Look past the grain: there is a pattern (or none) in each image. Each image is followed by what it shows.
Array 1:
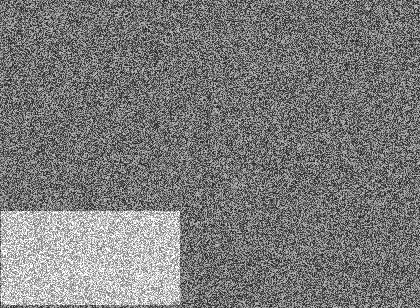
one block
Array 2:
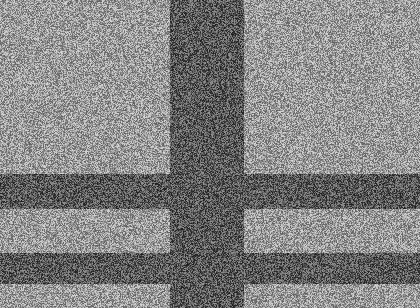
bands of rows crossing bands of columns
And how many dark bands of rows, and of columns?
2 and 1
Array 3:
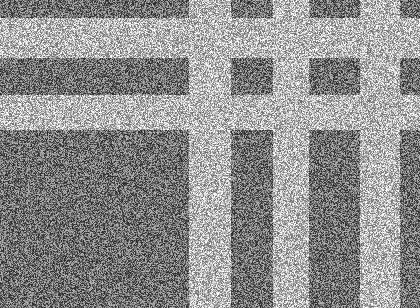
bands of rows crossing bands of columns
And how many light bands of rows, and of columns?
2 and 3
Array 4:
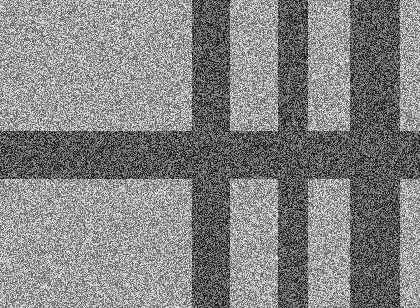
bands of rows crossing bands of columns
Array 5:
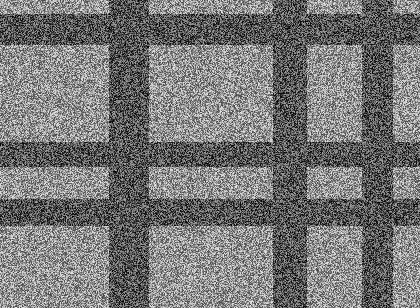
bands of rows crossing bands of columns
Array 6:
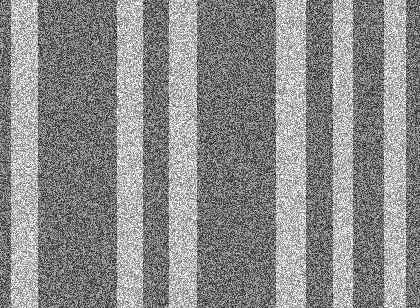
bands of columns
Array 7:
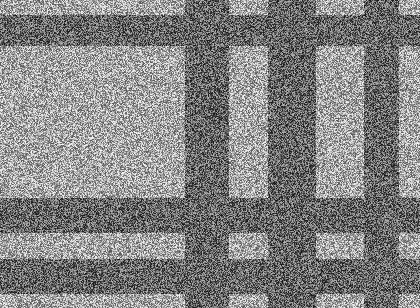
bands of rows crossing bands of columns
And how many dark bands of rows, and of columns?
3 and 3
